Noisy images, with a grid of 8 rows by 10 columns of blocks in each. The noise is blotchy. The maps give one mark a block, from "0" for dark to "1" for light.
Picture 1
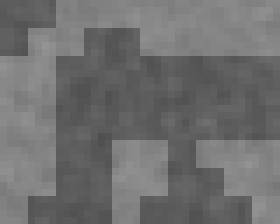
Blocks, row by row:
0011111111
0110011111
1100000000
1100000000
1100000000
1100110111
1100110011
1000100001
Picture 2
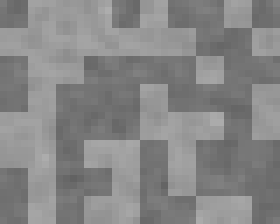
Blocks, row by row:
0111010010
1111111001
0110000100
0100010001
1100011101
1101101000
0100101000
0101100110
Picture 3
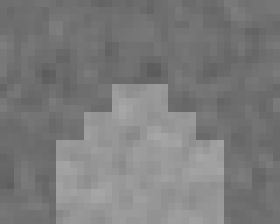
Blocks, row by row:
0000000000
0000000000
0000000000
0000110000
0001111000
0011111100
0011111100
0011111100
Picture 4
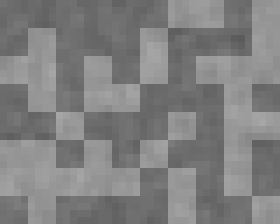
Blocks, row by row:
0000001101
0100010001
1101010111
0101100010
0010001011
1101010010
1111101010
0100001001
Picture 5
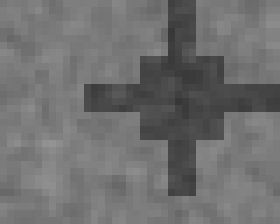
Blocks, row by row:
1111110111
1111110111
1111100011
1110000000
1111100011
1111110111
1111110111
1111111111
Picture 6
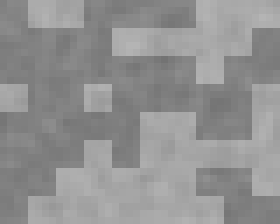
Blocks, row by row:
0110000111
0000111110
0000000100
1001000001
0000011001
0001011111
0011111001
0111111100
